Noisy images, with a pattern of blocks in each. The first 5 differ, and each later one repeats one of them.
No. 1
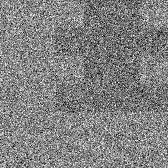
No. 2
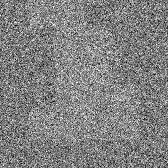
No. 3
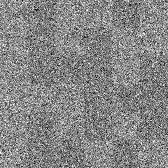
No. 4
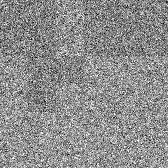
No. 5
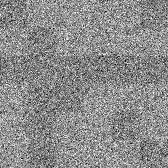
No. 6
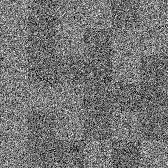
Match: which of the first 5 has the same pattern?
3
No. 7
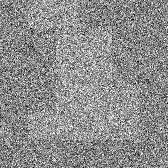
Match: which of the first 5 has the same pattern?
2
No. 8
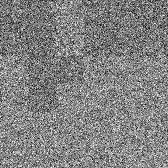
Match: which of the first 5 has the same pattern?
4
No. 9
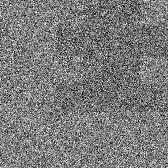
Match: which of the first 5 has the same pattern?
1
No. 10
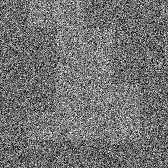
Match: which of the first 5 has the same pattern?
2
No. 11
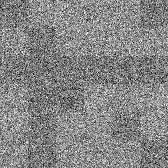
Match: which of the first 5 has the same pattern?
5
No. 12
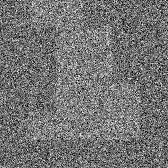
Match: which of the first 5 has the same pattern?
2
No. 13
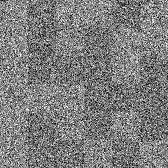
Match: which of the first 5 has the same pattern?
3
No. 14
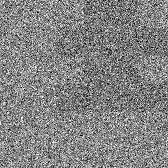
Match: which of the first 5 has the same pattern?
1
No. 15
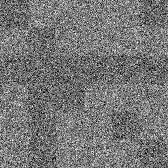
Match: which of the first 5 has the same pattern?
5
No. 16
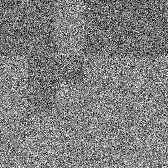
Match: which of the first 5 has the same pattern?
4
